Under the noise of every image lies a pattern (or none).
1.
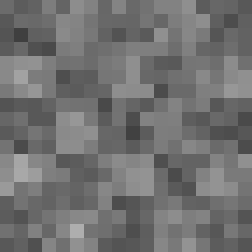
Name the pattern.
a checkerboard
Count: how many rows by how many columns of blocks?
5 by 5
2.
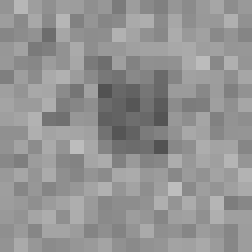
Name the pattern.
one block
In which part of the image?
centre
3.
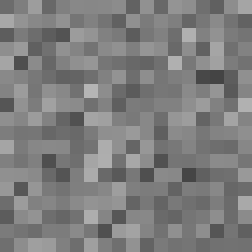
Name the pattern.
only noise
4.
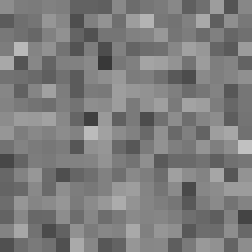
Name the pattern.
only noise
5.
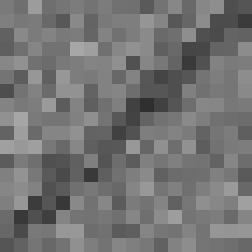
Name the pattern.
a diagonal band
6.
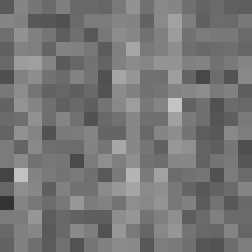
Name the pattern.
bands of columns
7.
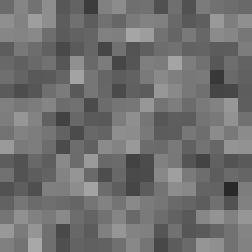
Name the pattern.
a checkerboard
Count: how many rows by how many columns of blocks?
5 by 5
